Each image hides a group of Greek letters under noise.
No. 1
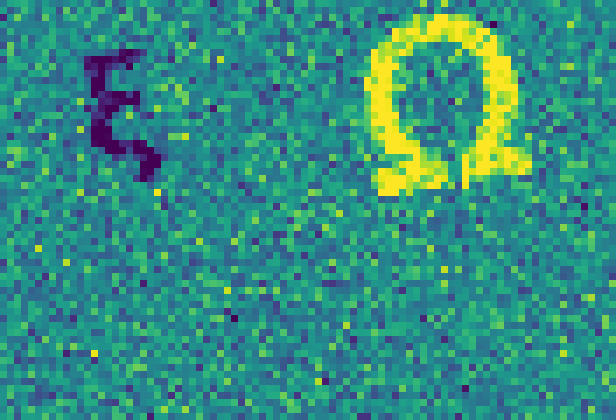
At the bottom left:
nothing
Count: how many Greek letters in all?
2
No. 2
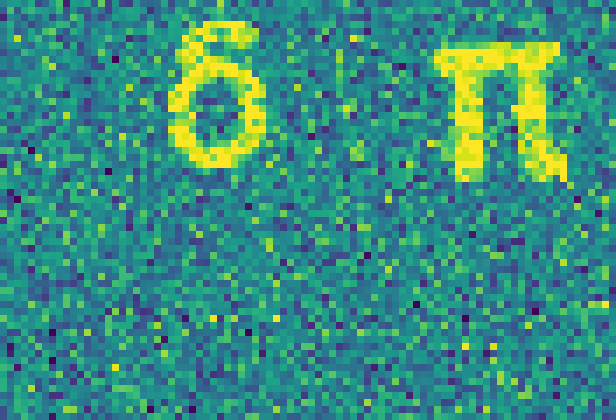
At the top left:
delta
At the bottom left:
nothing
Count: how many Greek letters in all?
2
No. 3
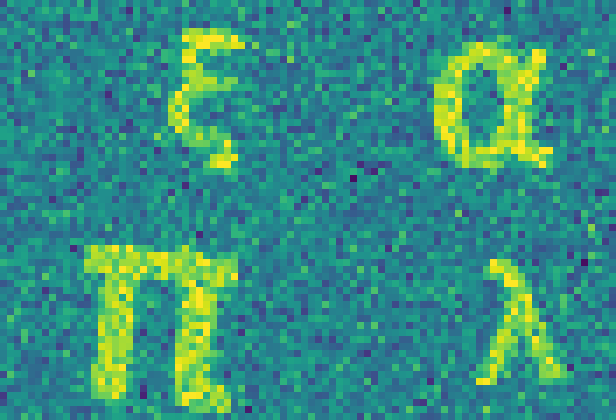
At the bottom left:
pi
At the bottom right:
lambda
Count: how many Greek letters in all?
4
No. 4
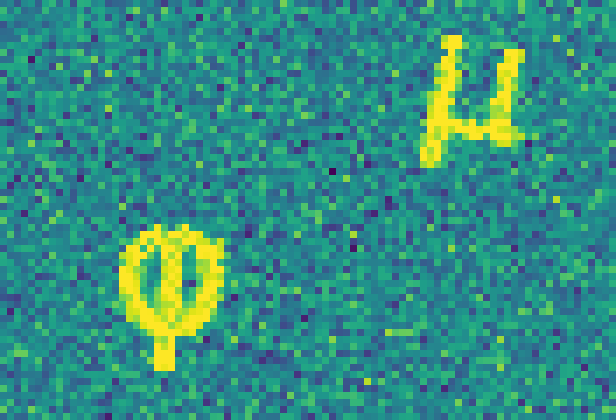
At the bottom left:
phi
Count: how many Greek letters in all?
2
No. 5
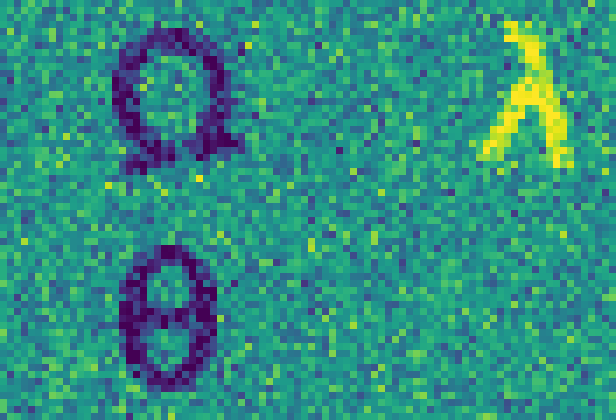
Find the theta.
bottom left
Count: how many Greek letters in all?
3
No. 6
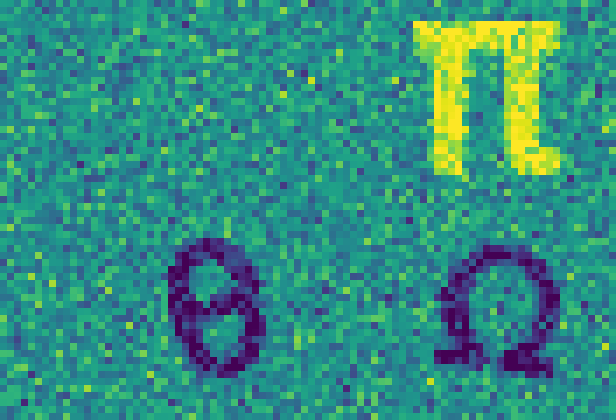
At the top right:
pi
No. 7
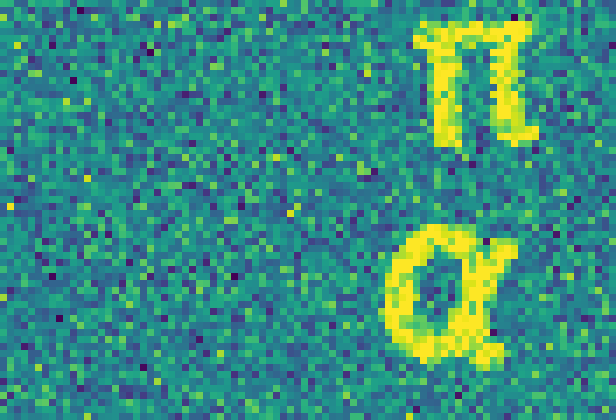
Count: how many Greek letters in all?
2
